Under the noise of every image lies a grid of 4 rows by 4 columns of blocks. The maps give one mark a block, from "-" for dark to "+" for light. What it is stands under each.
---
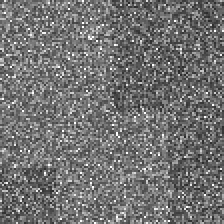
+ + - -
+ + - -
+ + + -
- + + -
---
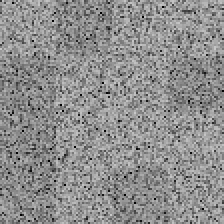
+ - + +
- + + -
- + + +
- + - +
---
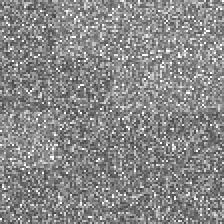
- + + +
- - + +
+ - - -
- - - -
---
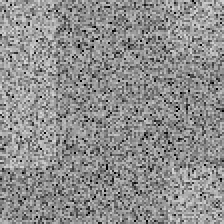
+ - - +
+ - - -
+ - - -
- - - +
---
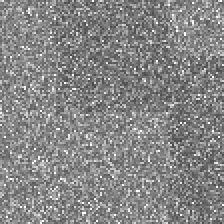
+ - - +
+ - - -
+ + + -
+ + + -
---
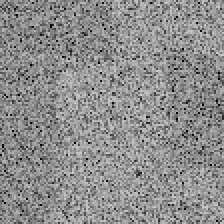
- - + +
- + + -
- + + -
- + + +
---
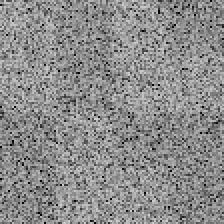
+ - + -
+ - + +
- + - -
- + + -
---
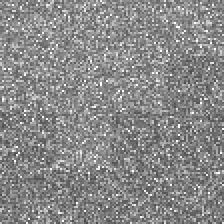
+ + + +
+ + + -
- + - -
- - - -
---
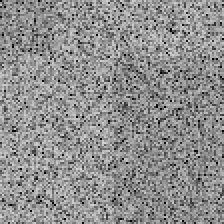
- + + +
+ + - -
+ + - -
+ + - -
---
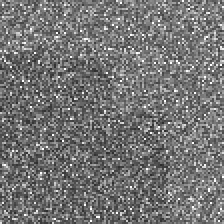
+ + + +
- - + +
- - - +
- - - +
